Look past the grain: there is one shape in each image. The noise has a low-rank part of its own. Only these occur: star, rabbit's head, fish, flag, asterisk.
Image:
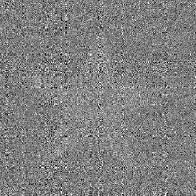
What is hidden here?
light star
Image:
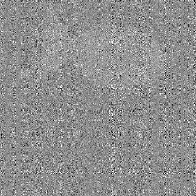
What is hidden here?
light fish
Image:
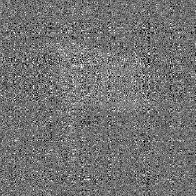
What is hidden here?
light flag
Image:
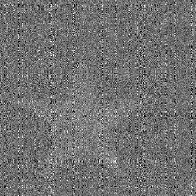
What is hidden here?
light star
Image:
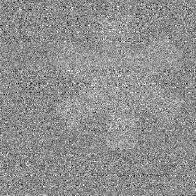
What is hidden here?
light asterisk
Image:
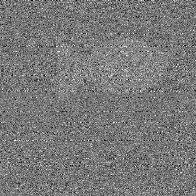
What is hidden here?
light fish
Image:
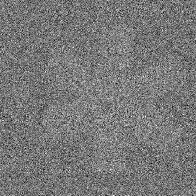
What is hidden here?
light asterisk
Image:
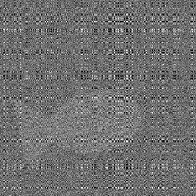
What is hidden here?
light fish
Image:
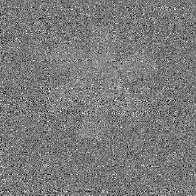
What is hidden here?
light asterisk
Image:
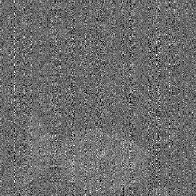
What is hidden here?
light fish
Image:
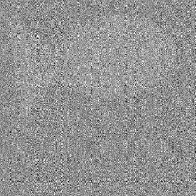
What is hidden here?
light fish
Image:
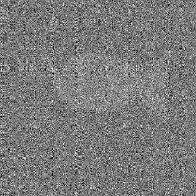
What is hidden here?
light fish
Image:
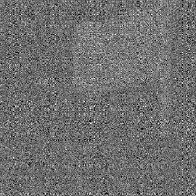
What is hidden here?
light flag
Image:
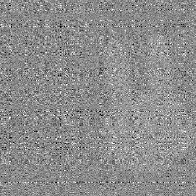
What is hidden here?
light rabbit's head
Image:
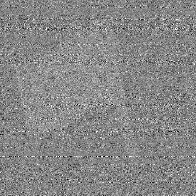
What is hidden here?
light flag
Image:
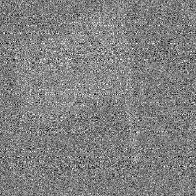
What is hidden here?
light flag
